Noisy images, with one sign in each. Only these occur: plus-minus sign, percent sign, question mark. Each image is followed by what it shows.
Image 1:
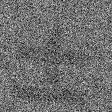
dark plus-minus sign
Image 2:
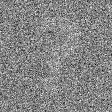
light question mark
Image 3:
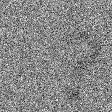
dark question mark
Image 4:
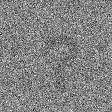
dark question mark
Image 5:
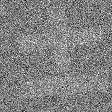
light plus-minus sign
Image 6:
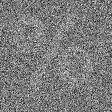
light percent sign
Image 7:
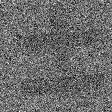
dark plus-minus sign
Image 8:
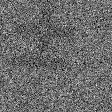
dark plus-minus sign
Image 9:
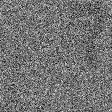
dark question mark
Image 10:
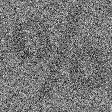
dark percent sign
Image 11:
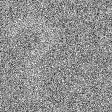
light question mark
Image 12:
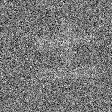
light plus-minus sign
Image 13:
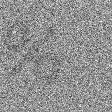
dark percent sign
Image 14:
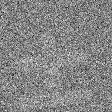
light plus-minus sign
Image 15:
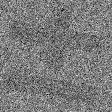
dark plus-minus sign
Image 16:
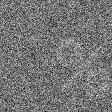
light percent sign
